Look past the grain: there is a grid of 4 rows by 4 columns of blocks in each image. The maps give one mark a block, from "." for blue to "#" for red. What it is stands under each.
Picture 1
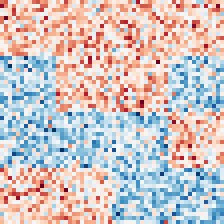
# # # #
. # # .
. . . #
# # . .
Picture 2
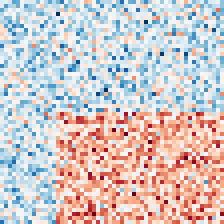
. . . .
. . . .
. # # #
. # # #
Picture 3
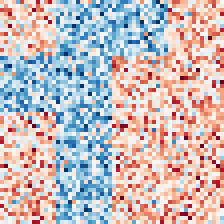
# . . #
. . # #
# . # #
# . # #
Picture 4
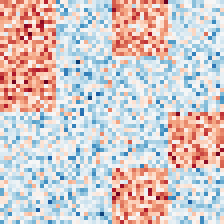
# . # .
# . . .
. . . #
. . # .
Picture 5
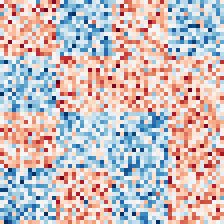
# . # .
. # # #
# . . #
. # . #
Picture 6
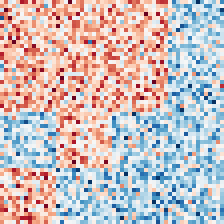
# # # .
# # # .
. # . .
# . . .
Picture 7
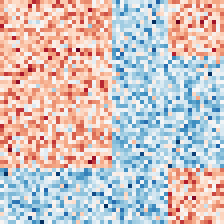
# # . #
# # . .
# # . .
. . . #
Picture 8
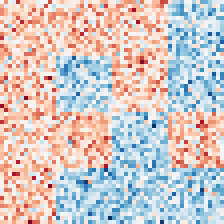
# # # .
# . # .
# # . #
# . . .
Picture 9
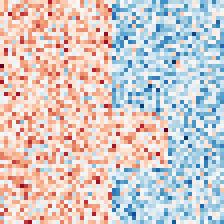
# # . .
# # . .
# # # .
# # . .
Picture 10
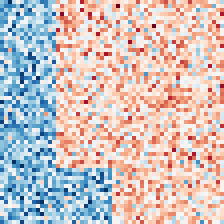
. # # #
. # # #
. # # #
. . # #
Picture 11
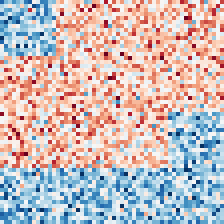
. # # #
# # # #
# # # .
. . . .
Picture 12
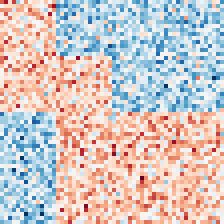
# . . .
# # . .
. # # #
. # # #
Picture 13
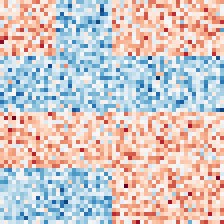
# . # #
. . . .
# # # #
. . # #
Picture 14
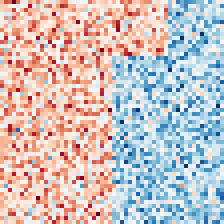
# # # .
# # . .
# # . .
# # . .
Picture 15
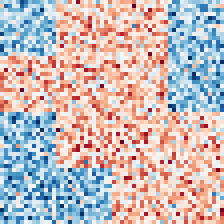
. # # .
# # # .
. # # #
. . # #
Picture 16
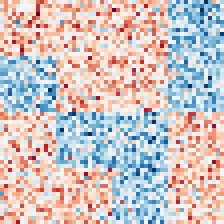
# # # .
. # # .
# . . #
# # . #
